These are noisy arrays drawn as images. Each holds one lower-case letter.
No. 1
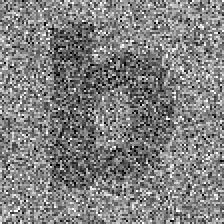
b
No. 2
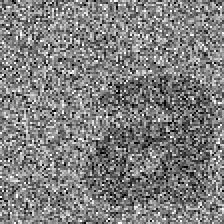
a
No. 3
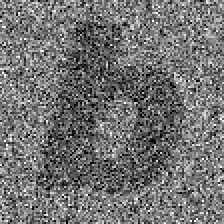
b
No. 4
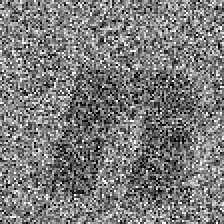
n
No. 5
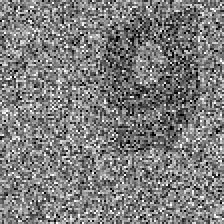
g
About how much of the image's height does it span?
two thirds
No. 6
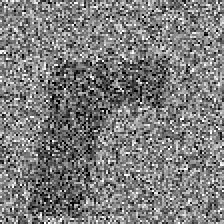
r
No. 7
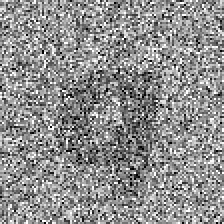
q
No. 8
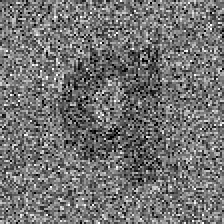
q
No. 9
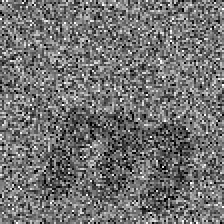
m
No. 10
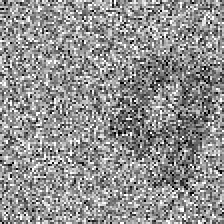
q
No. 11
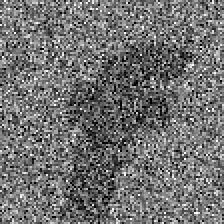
f
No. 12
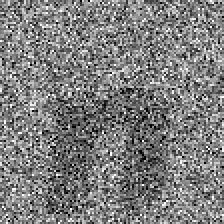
n
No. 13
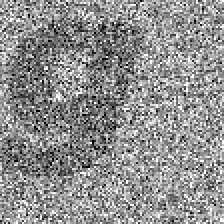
g
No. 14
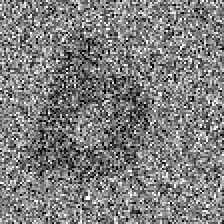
b
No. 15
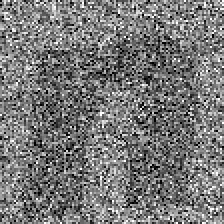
n
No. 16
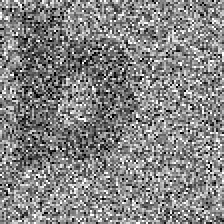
b
